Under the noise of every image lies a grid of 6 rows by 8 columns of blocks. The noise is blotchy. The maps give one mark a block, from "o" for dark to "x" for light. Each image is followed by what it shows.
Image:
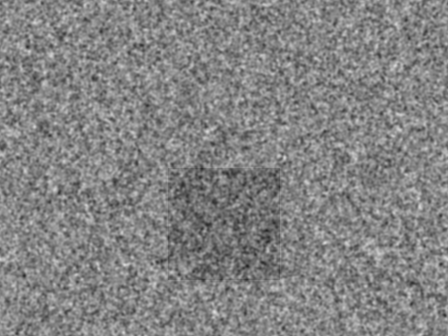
x x x x x x x x
x x x x x x x x
x x x x x x x x
x x x o o x x x
x x x o o x x x
x x x x x x x x
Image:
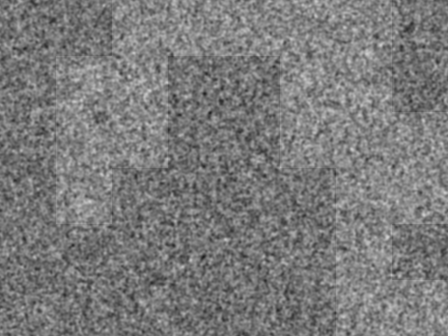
o o x x x x x o
o x x o o x x o
o x x o o x x x
o x o o o o x x
o o o o o o x o
o o o o o o x x
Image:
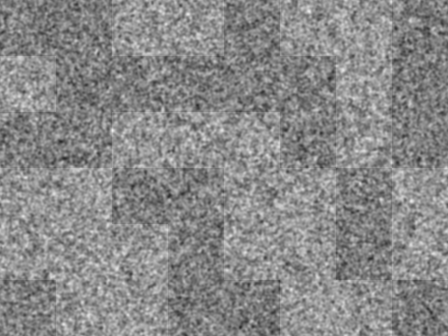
o o x x o x x o
x o o o o o x o
o o x x x o x o
x x o o x x o x
x x x o x x o x
o x x o o x x o
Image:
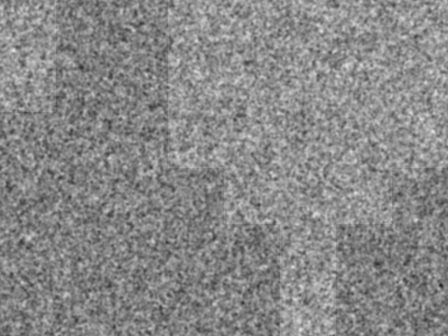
x o o x x x x x
x o o x x x x x
o o o x x x x x
o o o o x x x o
o o o o o x o o
o o o o o x o o
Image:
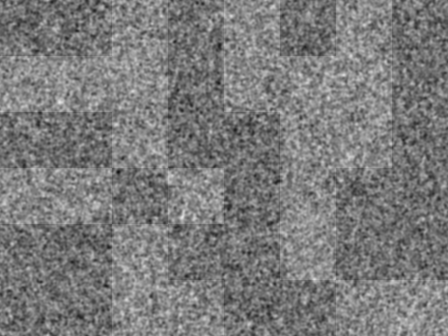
o o x o x o x o
x x x o x x x o
o o x o o x x o
x x o x o x o o
o o x o o x o o
o o x x o o x x
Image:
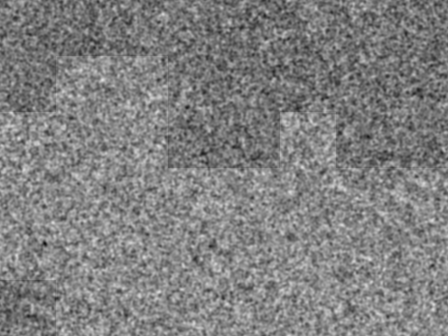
o o o o o o o o
o x x o o o o o
x x x o o x o o
x x x x x x x x
x x x x x x x x
o x x x x x x x
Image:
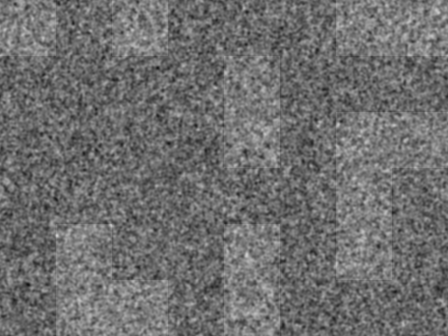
x o x o o o x x
o o o o x o o o
o o o o x o x x
o o o o o o x o
o x o o x o x o
o x x o x o o o
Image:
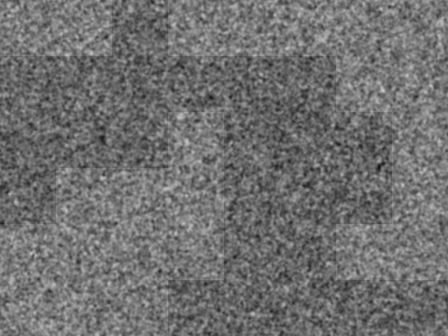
x x o x x x x x
o o o o o o x x
o o o x o o o x
o x x x o o o x
x x x x o o x x
x x x o o o o o
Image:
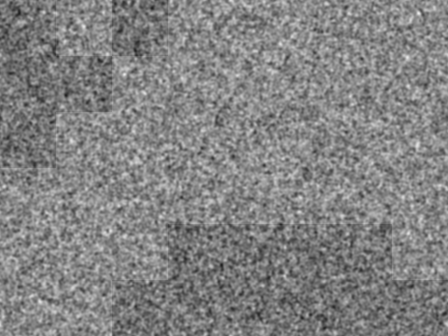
o x o x x x x x
o o x x x x x x
o x x x x x x x
x x x x x x x x
x x x o o o o x
x x o o o o o o
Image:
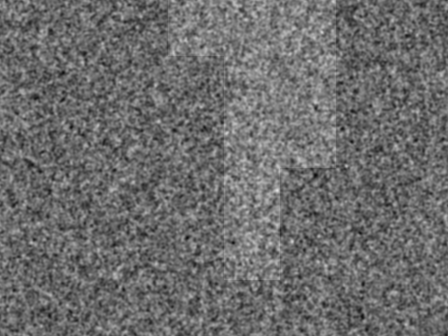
o o o x x x o o
o o o o x x o o
o o o o x x o o
o o o o x o o o
o o o o x o o o
o o o o o o o o
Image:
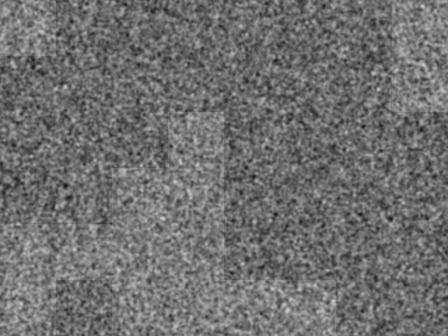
x o o o o o o x
o o o o o o o x
o o o x o o o o
o o x x o o o o
x x x x o o o o
x o x x x x o o
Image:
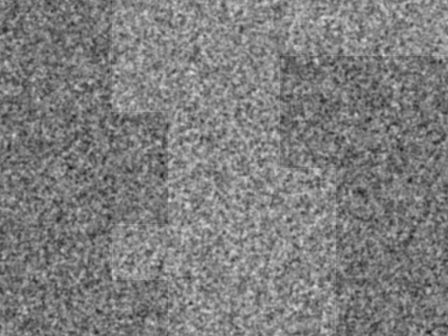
o o x x x x x x
o o x x x o o o
o o o x x o o o
o o o x x x o o
o o x x x x o o
o o o x x x o o
